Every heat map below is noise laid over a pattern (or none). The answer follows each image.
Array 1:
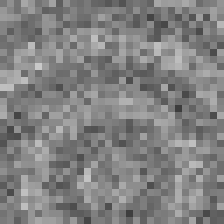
rings round one point
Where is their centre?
bottom middle
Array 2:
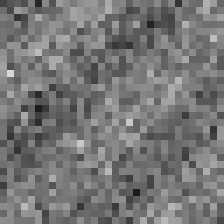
diagonal stripes
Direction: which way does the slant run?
bottom left to top right
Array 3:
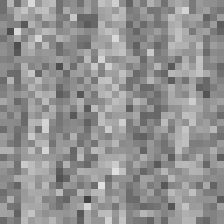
vertical stripes
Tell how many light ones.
3
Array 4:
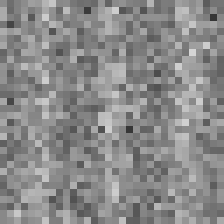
vertical stripes
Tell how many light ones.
3
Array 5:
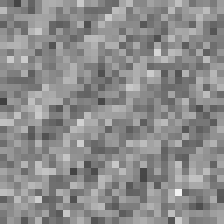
diagonal stripes
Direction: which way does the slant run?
bottom left to top right
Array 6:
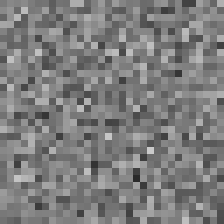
only noise
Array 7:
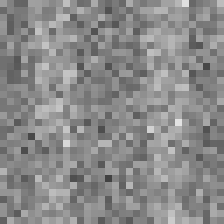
vertical stripes
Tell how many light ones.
2
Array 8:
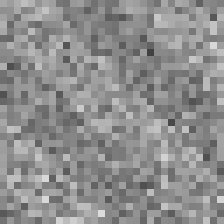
diagonal stripes
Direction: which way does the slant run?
top left to bottom right
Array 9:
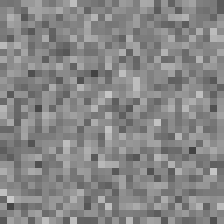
only noise
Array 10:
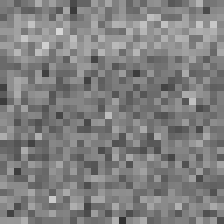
one horizontal stripe
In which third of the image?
top
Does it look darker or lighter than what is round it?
lighter
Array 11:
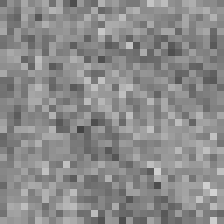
spokes from one point
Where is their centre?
top left
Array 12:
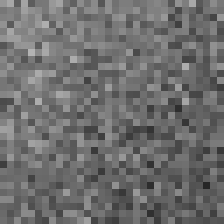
a smooth slope
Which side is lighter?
top left
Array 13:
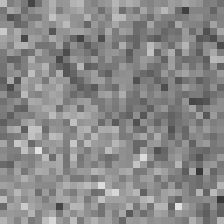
spokes from one point
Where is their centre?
top left
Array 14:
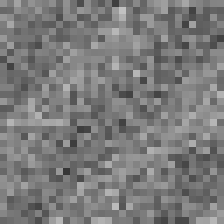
diagonal stripes
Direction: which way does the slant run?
bottom left to top right
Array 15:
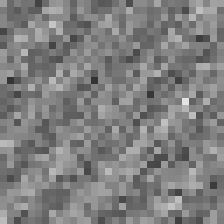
diagonal stripes
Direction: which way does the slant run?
bottom left to top right
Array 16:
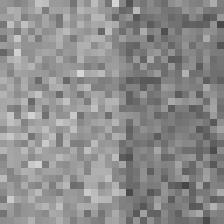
a sharp edge
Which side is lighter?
left
